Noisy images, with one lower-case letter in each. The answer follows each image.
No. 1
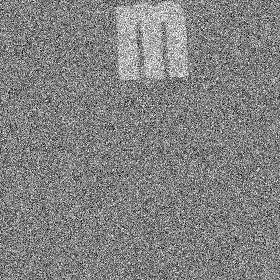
m
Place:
top middle
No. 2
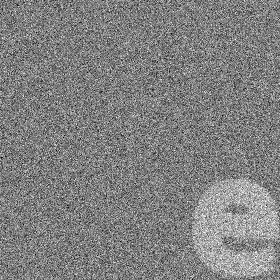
e
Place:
bottom right
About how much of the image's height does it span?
a third
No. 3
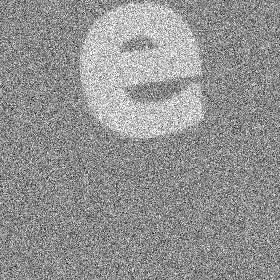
e
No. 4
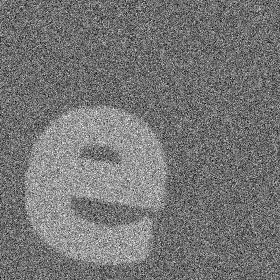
e
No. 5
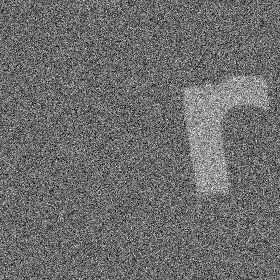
r
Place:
middle right
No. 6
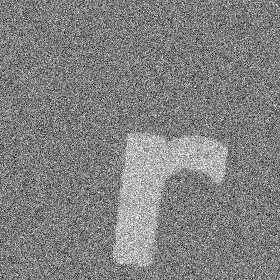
r
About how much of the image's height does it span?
half
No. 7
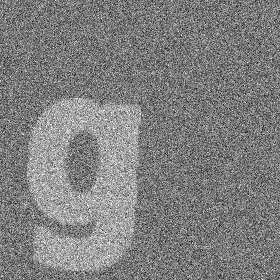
g
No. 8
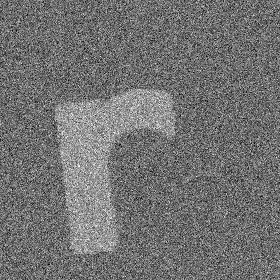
r
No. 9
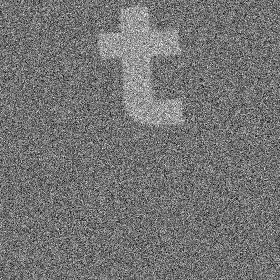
t
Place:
top middle
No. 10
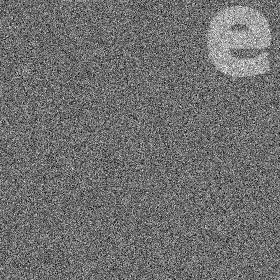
e
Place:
top right
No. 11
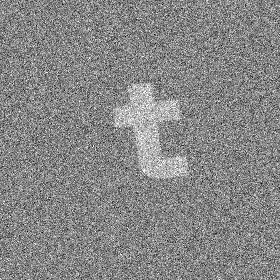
t
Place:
centre
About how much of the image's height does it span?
a third
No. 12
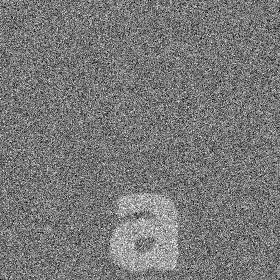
a
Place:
bottom middle
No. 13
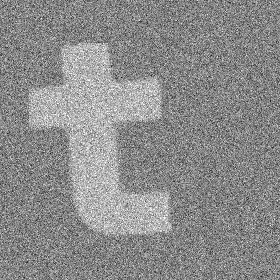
t
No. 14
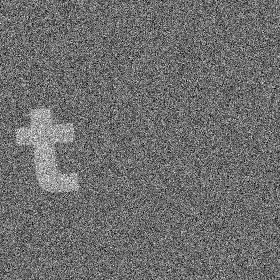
t
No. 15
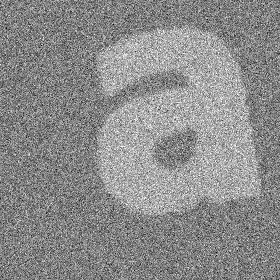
a
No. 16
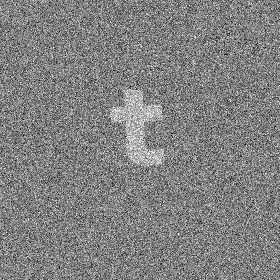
t
